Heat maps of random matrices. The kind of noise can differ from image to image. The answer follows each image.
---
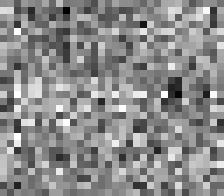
low rank plus noise
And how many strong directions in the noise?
two
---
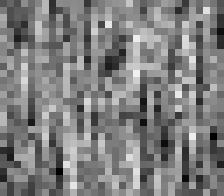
streaked along the columns
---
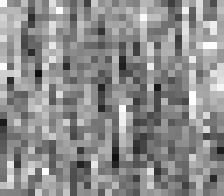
streaked along the columns
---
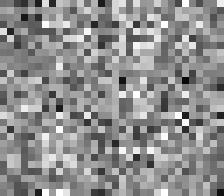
low rank plus noise
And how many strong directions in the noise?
three or four
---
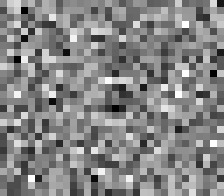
low rank plus noise
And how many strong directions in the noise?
five to eight
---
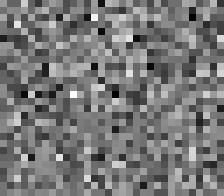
low rank plus noise
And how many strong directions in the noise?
five to eight
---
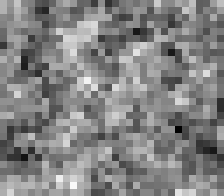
blotchy
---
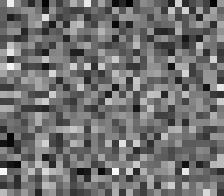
low rank plus noise
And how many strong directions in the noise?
two
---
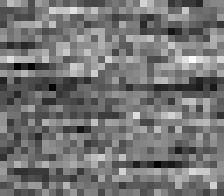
streaked along the rows
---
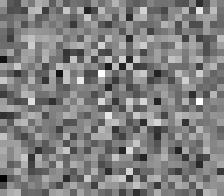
low rank plus noise
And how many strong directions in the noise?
two
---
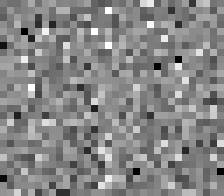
heavy tails
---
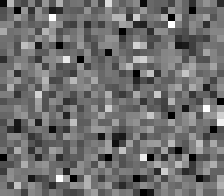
heavy tails
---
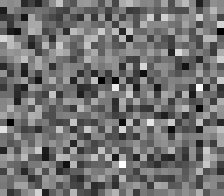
low rank plus noise
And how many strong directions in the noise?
one
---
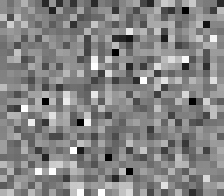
heavy tails
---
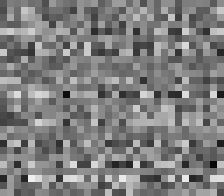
rows of uneven size
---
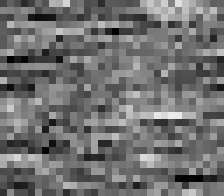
streaked along the rows
